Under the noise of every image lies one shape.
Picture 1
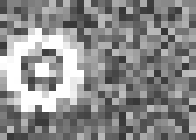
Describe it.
light gear
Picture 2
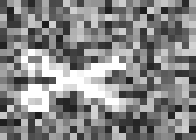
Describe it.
light pair of scissors
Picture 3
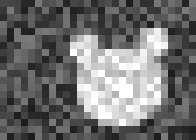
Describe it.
light bear's head
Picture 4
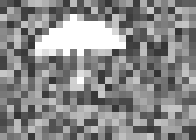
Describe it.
light umbrella
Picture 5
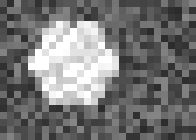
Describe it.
light flower
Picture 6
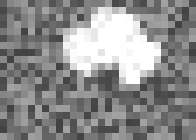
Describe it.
light car
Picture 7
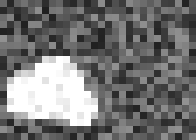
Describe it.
light cloud
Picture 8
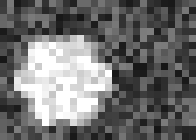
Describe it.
light flower
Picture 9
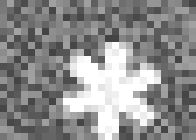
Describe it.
light asterisk
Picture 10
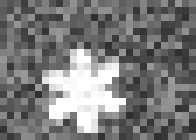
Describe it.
light asterisk
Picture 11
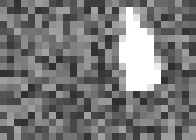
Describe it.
light bottle
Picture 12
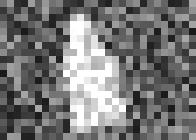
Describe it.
light bottle
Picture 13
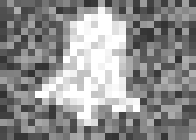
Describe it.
light bell
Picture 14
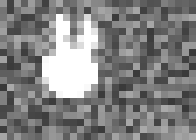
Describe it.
light rabbit's head
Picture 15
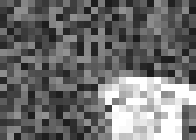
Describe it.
light telephone
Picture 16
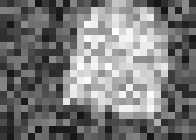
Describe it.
light ghost
